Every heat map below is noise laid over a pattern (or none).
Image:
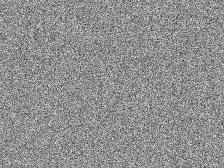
only noise
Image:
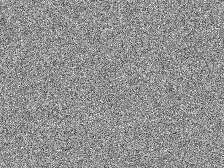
only noise
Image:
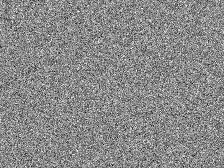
only noise
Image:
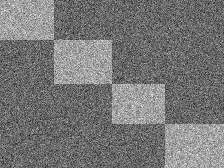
blocks along the diagonal
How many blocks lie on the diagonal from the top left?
4
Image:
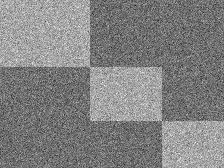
blocks along the diagonal
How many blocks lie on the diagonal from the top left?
3
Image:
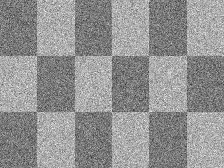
a checkerboard
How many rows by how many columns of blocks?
3 by 6
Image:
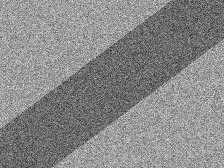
a diagonal band
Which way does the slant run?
bottom left to top right
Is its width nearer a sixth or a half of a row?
a half
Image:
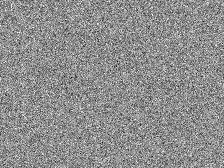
only noise
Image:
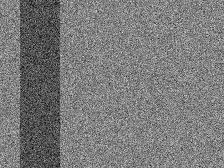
one band of columns
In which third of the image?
left
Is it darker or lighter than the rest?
darker
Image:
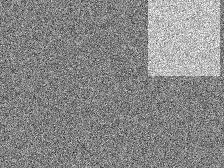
one block
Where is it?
top right
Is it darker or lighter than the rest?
lighter
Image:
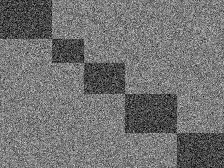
blocks along the diagonal
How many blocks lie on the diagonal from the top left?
5
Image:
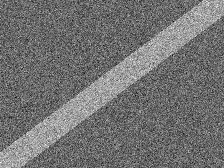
a diagonal band
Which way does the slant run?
bottom left to top right
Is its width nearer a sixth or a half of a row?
a sixth
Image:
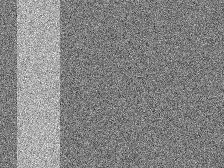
one band of columns
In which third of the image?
left
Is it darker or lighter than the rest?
lighter
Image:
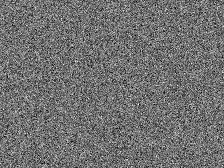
only noise
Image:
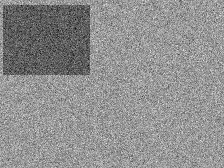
one block
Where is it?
top left
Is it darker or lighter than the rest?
darker
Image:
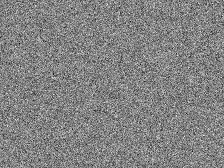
only noise
